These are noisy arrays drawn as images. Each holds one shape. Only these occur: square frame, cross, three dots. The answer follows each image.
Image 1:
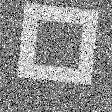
square frame
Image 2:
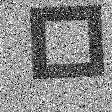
square frame
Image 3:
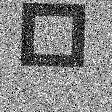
square frame
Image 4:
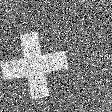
cross
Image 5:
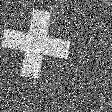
cross
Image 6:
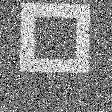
square frame
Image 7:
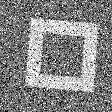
square frame
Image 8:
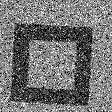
square frame
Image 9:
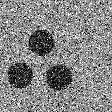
three dots
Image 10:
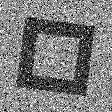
square frame
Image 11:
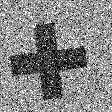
cross
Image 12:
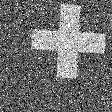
cross
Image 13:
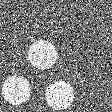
three dots
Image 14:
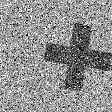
cross
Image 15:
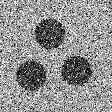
three dots
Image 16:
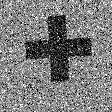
cross
